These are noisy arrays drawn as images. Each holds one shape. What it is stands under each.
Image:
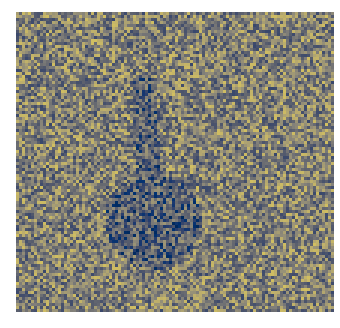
dark lollipop
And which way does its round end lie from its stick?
down
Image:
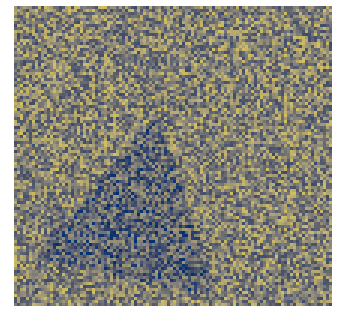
dark triangle
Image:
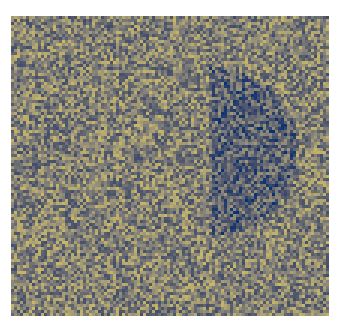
dark half disc
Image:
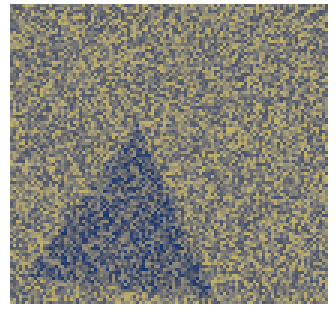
dark triangle
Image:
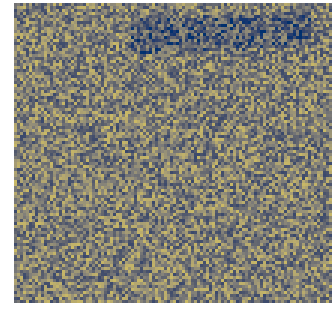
dark bar
